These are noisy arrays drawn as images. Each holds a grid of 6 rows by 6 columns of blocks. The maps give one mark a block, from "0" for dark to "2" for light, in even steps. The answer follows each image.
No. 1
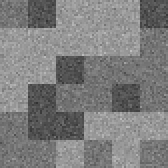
1 0 2 2 2 0
2 2 2 2 2 1
2 2 0 1 1 1
2 0 1 1 0 1
1 0 0 2 2 2
1 1 2 1 2 1
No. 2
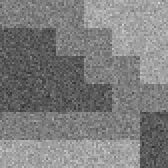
1 1 1 2 2 2
0 0 1 1 2 2
0 0 0 1 1 2
0 0 0 0 1 1
1 1 1 1 1 0
2 2 2 2 2 0
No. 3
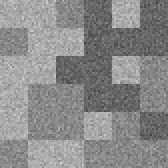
2 2 1 0 2 0
1 2 2 0 0 0
2 2 0 0 2 1
2 1 1 0 0 1
2 1 1 2 1 0
1 2 2 1 1 1
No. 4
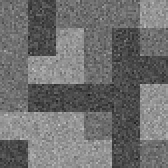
1 0 1 1 1 2
1 0 2 1 0 1
1 2 2 1 0 0
1 0 0 0 0 2
2 2 2 1 0 2
0 2 2 2 0 1
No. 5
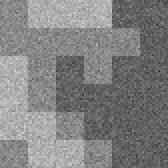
1 2 2 2 0 0
1 1 1 1 1 0
2 1 0 1 0 0
2 1 0 0 0 0
2 2 1 0 0 0
1 2 2 1 0 0
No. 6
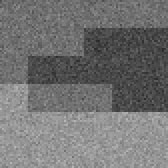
1 1 1 1 1 1
1 1 1 0 0 0
1 0 0 0 0 0
2 1 1 1 0 0
2 2 2 2 2 2
2 2 2 2 2 2
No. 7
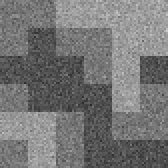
1 1 2 2 2 2
1 0 1 1 2 2
0 0 0 1 2 0
1 0 0 0 2 1
2 2 1 0 1 1
1 2 1 0 0 0
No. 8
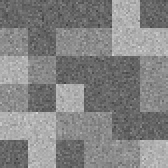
0 0 0 0 2 0
1 0 1 1 2 2
2 1 0 0 0 1
1 0 2 0 0 1
2 2 1 1 0 0
0 2 0 1 1 2
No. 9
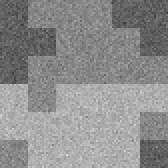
0 1 1 1 0 0
0 0 1 1 1 0
0 1 1 1 1 1
2 1 2 2 2 2
2 2 2 2 2 1
1 2 2 2 2 0
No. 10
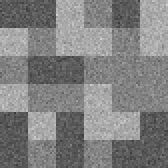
0 0 2 1 0 2
2 1 2 2 1 2
1 0 0 1 1 1
2 1 1 2 1 1
0 2 0 2 2 0
0 1 0 1 0 0
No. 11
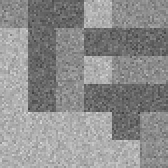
1 0 0 2 1 1
2 0 1 0 0 0
2 0 1 2 1 1
2 0 1 0 0 0
2 2 2 2 0 1
2 2 2 2 2 1
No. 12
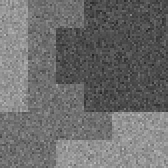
2 1 1 0 0 0
2 1 0 0 0 0
2 1 0 0 0 0
2 1 1 0 0 0
1 1 1 1 2 2
1 1 2 2 2 2
